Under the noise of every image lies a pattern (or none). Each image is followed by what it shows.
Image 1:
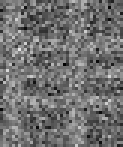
bands of rows crossing bands of columns
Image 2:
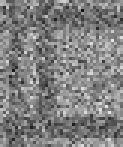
bands of rows crossing bands of columns
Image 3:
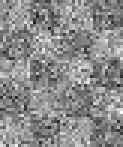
a checkerboard
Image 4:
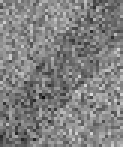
a diagonal band
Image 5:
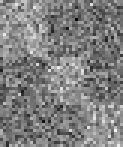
blocks along the diagonal
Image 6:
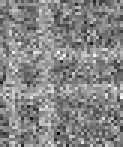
bands of rows crossing bands of columns
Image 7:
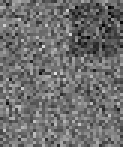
one block
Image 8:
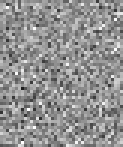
only noise
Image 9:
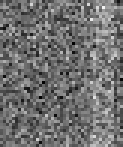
one band of columns
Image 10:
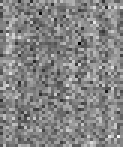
bands of columns
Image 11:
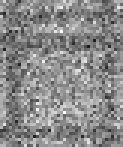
bands of rows crossing bands of columns
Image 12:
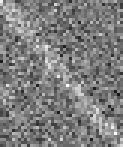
a diagonal band
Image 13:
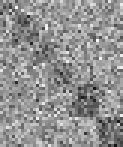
blocks along the diagonal
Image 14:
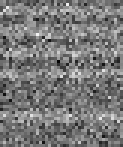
bands of rows
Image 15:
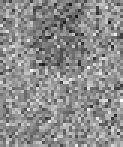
one block
